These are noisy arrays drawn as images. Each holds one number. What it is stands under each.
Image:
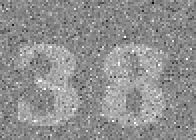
38
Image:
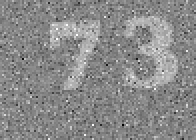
73
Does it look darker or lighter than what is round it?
lighter
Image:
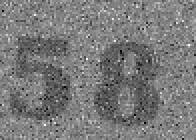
58
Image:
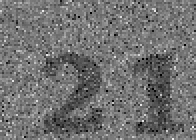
21
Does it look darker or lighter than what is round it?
darker
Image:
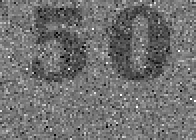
50
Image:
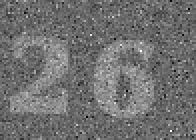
26
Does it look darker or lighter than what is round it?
lighter
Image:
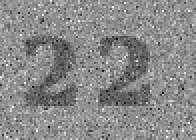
22
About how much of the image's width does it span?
two thirds
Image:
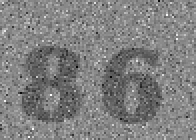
86
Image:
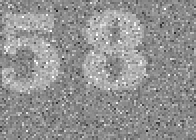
58
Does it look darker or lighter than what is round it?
lighter
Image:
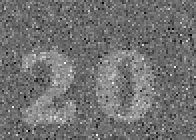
20
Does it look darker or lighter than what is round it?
lighter
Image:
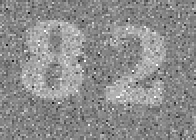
82
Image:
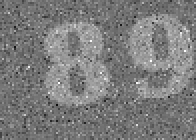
89
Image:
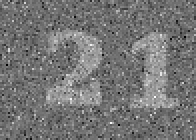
21
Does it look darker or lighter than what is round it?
lighter
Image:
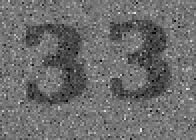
33
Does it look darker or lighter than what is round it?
darker
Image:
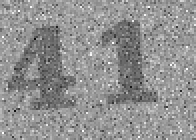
41
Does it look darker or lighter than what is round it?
darker
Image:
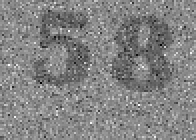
58
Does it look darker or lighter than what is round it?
darker
